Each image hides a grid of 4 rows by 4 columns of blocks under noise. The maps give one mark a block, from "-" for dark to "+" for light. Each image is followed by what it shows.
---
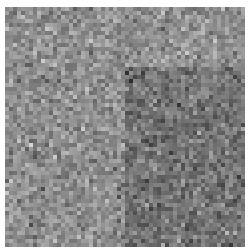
+ + + +
+ + - -
+ + - -
+ + - -
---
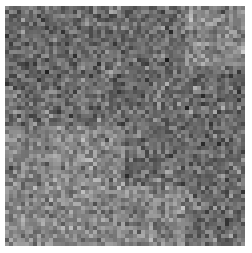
- - - +
- - - -
+ + - -
+ + + -
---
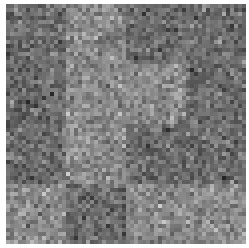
- + - -
- + + -
- + - -
+ - + +
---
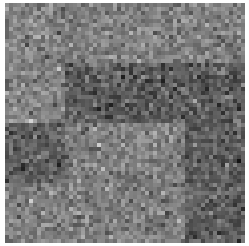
+ + + +
+ - - -
- + + -
+ + + -
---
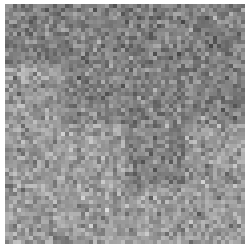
- - - -
+ - - -
+ + - +
+ + + +
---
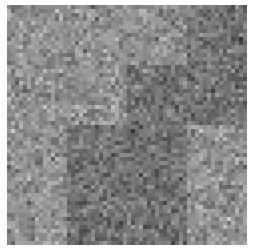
+ + + -
+ + - -
+ - - +
+ - - +
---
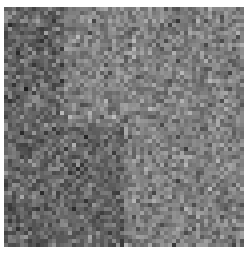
- + + +
- + + +
- - + +
- - + +
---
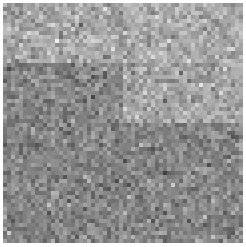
+ + + +
- - + +
- - - -
- - - -
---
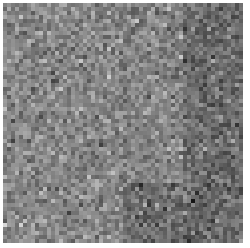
+ + + -
+ + + -
+ + + -
+ + - -
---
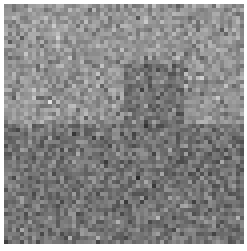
+ + + +
+ + - +
- - - -
- - - -
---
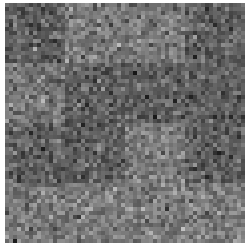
- + + -
+ - - -
- - + -
+ + + +
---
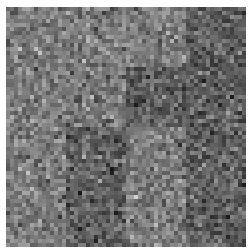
+ + + -
+ + - -
+ - + -
+ - + -
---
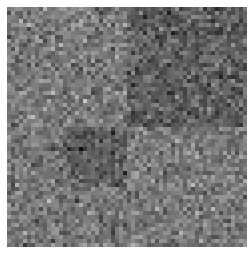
+ + - -
+ + - -
+ - + +
+ + + +
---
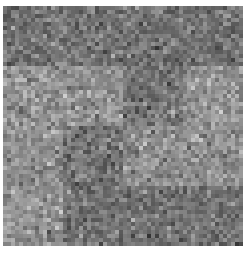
- - - -
+ + - +
+ - + +
+ - - -
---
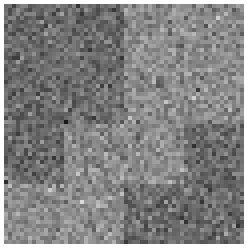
- - + +
- - + +
- + + -
+ + - -
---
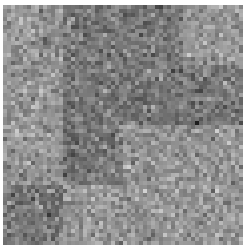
+ - - +
+ - - -
+ - + +
- + + +
